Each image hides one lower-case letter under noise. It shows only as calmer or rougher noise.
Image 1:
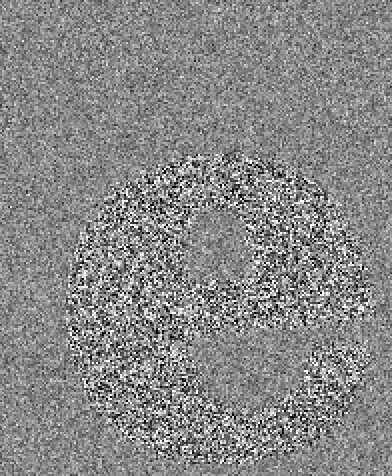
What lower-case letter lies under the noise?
e
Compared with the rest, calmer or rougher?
rougher
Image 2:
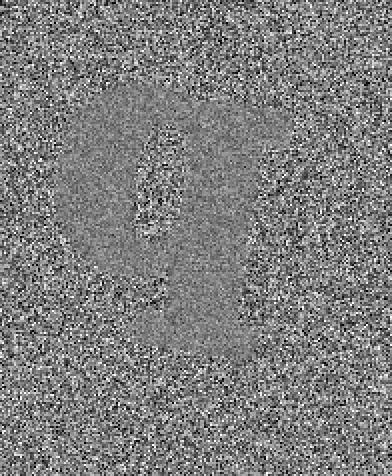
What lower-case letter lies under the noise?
q
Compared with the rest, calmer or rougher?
calmer
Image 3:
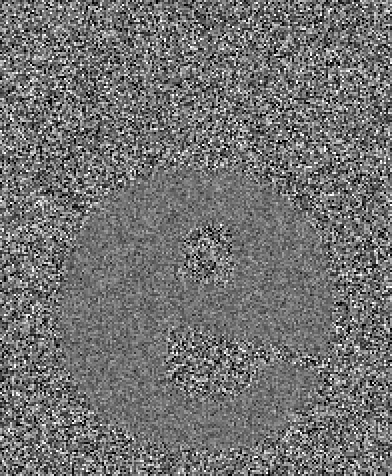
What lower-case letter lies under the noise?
e
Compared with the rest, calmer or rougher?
calmer
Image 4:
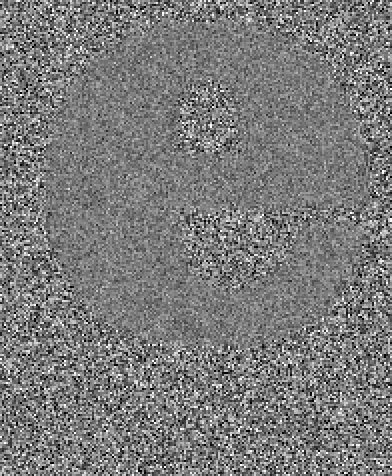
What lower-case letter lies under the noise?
e
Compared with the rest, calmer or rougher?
calmer
